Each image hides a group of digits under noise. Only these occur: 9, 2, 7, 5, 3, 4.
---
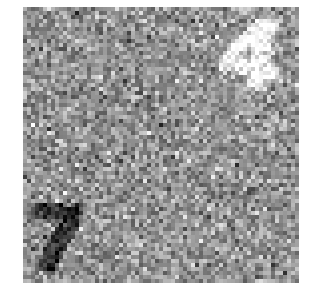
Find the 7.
bottom left
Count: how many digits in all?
2
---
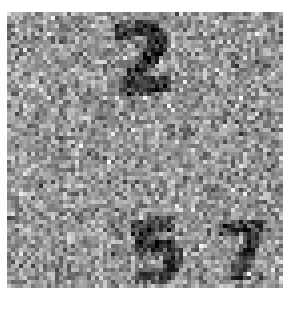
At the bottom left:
nothing
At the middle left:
nothing
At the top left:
nothing
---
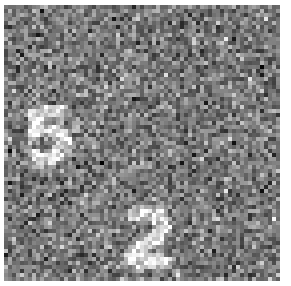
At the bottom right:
nothing
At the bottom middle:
2
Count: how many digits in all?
2
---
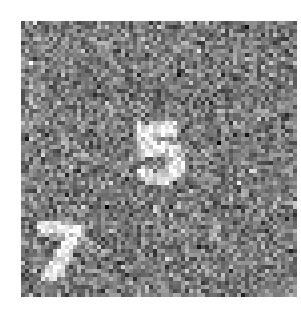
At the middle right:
nothing
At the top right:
nothing
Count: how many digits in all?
2
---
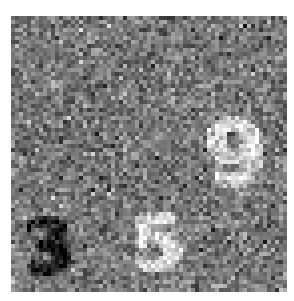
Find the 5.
bottom middle
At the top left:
nothing
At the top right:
nothing
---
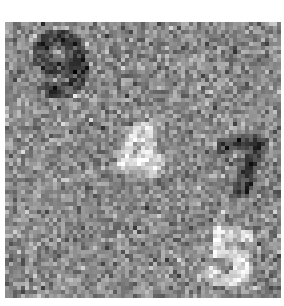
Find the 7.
middle right
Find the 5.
bottom right
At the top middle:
nothing
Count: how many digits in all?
4
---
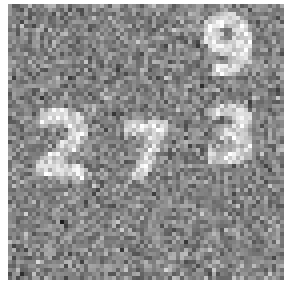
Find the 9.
top right
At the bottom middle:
nothing
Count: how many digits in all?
4
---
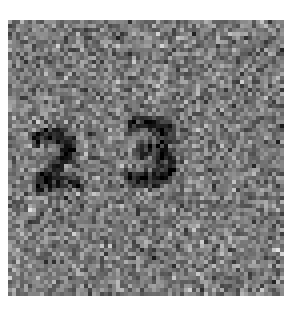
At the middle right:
nothing
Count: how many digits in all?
2
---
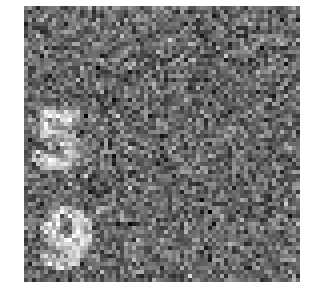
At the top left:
nothing
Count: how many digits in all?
2
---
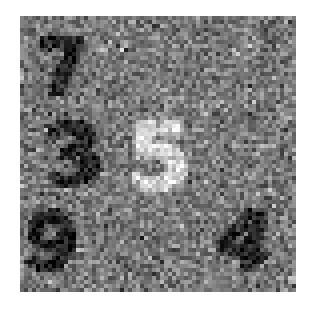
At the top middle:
nothing
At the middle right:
nothing
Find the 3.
middle left
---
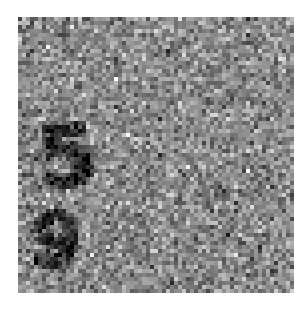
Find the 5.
middle left
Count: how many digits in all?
2
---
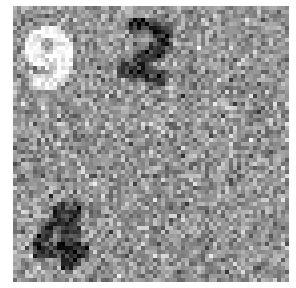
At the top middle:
2
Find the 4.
bottom left
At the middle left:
nothing
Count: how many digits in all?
3
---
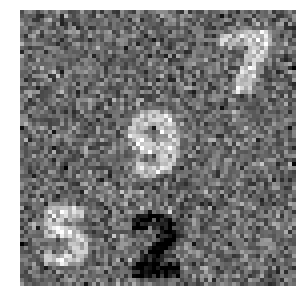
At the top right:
7
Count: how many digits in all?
4
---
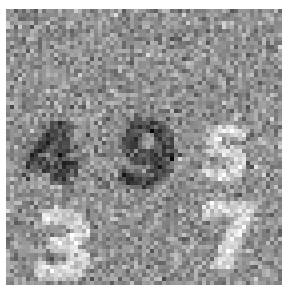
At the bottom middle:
nothing
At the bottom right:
7
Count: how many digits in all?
5
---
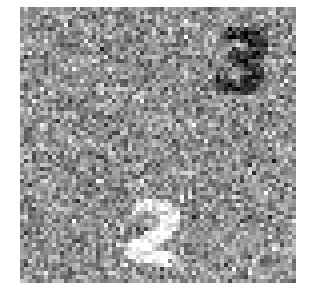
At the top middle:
nothing
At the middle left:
nothing
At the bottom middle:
2
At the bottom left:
nothing
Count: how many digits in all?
2
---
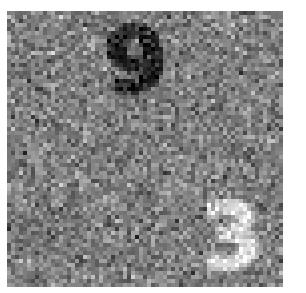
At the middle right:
nothing
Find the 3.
bottom right
